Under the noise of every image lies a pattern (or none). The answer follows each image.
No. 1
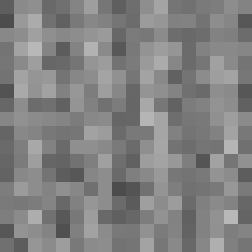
vertical stripes
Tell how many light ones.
4
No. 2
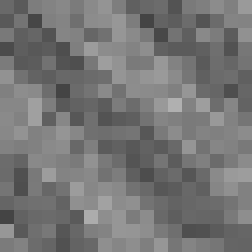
diagonal stripes
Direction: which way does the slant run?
top left to bottom right
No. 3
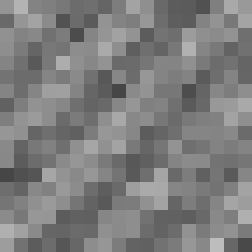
diagonal stripes
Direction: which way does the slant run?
bottom left to top right
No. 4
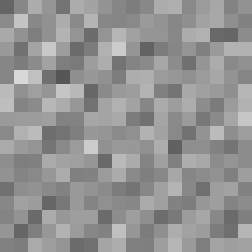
diagonal stripes
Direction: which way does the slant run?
bottom left to top right
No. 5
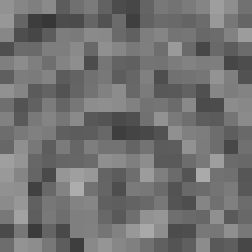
rings round one point
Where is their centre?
bottom middle
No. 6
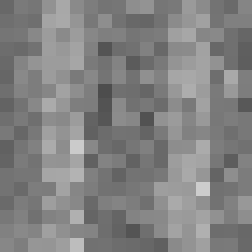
vertical stripes
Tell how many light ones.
2
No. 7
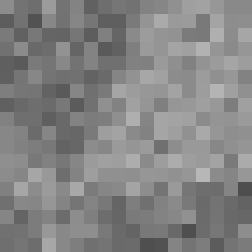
spokes from one point
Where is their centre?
bottom left
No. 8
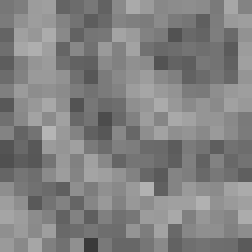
rings round one point
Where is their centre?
top right
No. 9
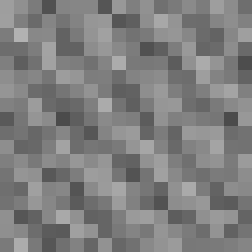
diagonal stripes
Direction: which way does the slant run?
top left to bottom right
